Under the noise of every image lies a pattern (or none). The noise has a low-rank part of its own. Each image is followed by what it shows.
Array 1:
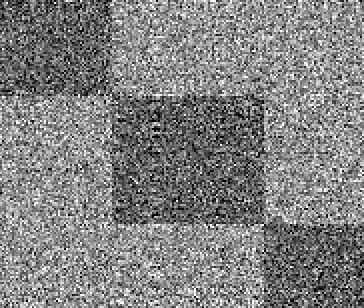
blocks along the diagonal
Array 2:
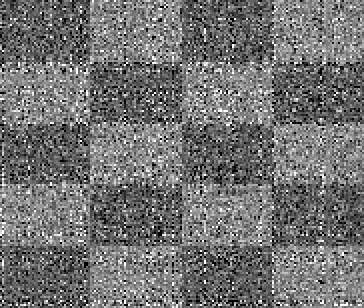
a checkerboard
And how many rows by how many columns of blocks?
5 by 4
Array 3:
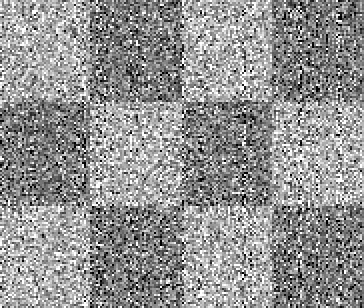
a checkerboard
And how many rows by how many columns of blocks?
3 by 4
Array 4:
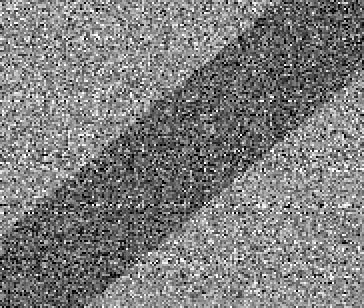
a diagonal band
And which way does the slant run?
bottom left to top right
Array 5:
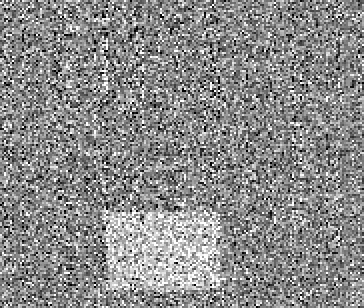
one block
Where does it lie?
bottom middle
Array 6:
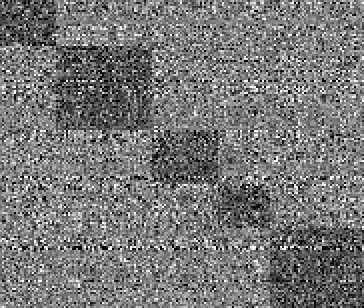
blocks along the diagonal
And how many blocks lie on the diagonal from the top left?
5
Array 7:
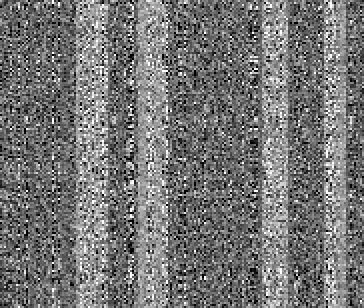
bands of columns
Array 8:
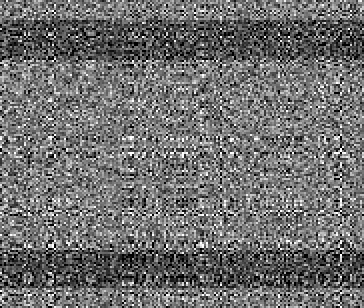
bands of rows
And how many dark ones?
2
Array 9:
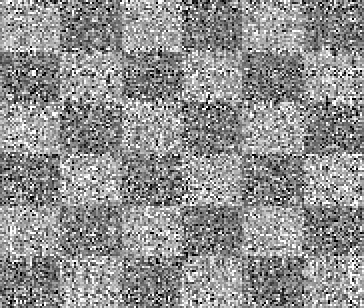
a checkerboard
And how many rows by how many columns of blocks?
6 by 6
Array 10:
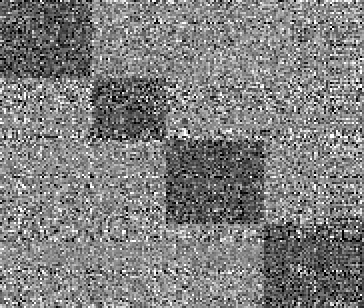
blocks along the diagonal
